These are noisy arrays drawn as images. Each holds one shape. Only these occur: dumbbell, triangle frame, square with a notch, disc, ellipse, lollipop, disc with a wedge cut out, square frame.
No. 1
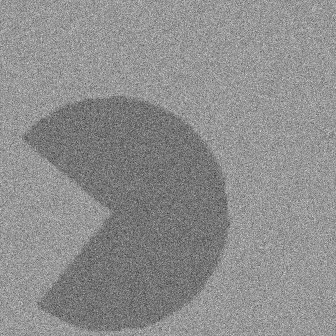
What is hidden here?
dark disc with a wedge cut out
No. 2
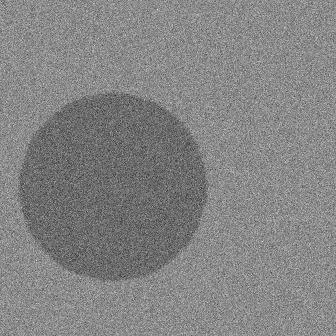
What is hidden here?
dark disc
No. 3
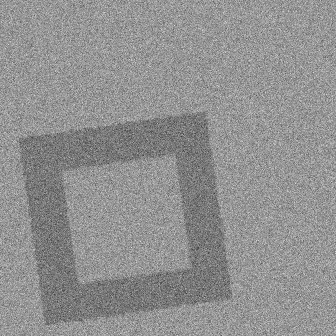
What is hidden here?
dark square frame
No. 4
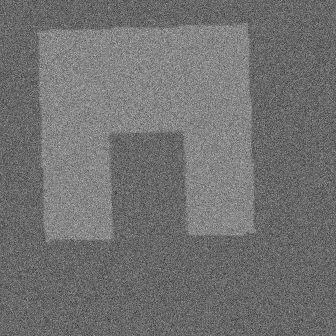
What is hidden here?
light square with a notch
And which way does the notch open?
down
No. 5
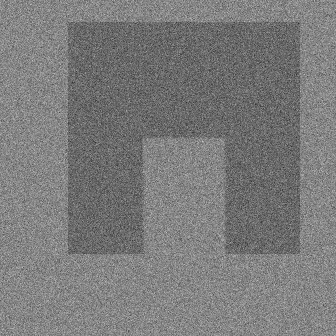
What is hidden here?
dark square with a notch
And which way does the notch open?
down
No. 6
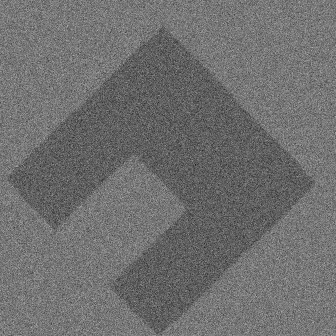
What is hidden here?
dark square with a notch
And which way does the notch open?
down and left
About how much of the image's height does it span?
nearly all
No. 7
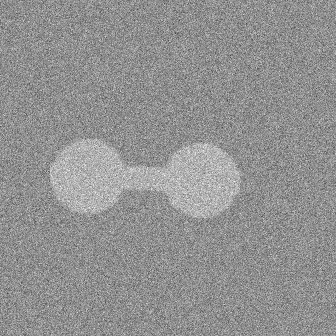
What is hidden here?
light dumbbell
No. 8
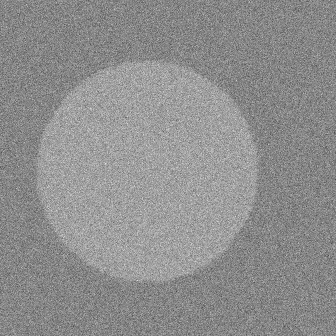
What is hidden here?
light disc
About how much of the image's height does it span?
two thirds
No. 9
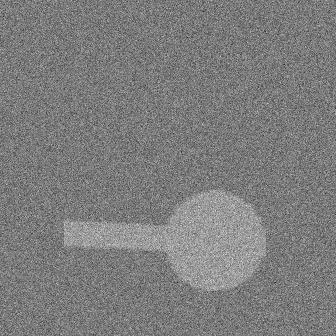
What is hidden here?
light lollipop
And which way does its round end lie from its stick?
right
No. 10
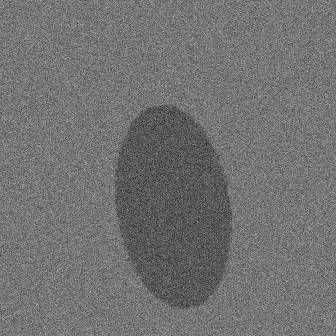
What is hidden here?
dark ellipse
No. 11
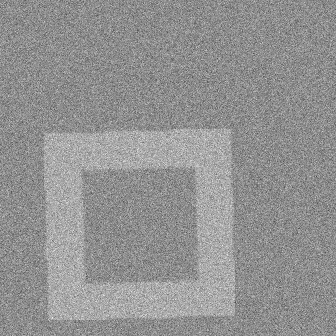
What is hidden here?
light square frame
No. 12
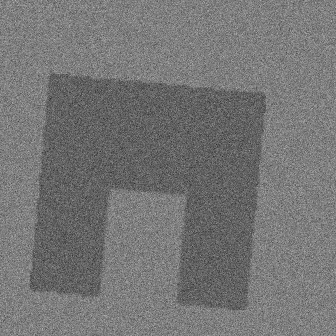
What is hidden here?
dark square with a notch
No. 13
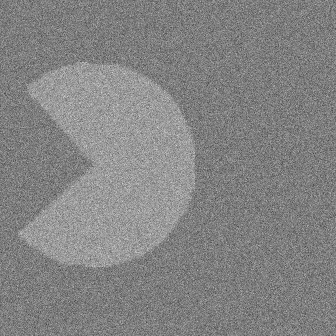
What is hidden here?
light disc with a wedge cut out
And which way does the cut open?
left
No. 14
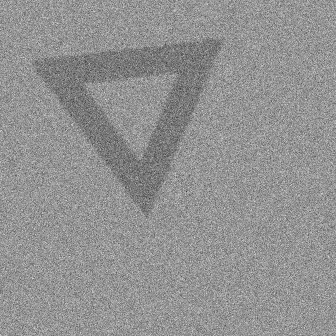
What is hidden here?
dark triangle frame
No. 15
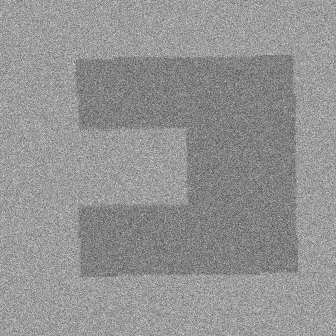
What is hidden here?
dark square with a notch
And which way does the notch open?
left
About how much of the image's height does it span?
two thirds
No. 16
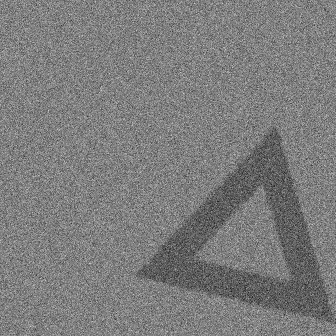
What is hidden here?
dark triangle frame
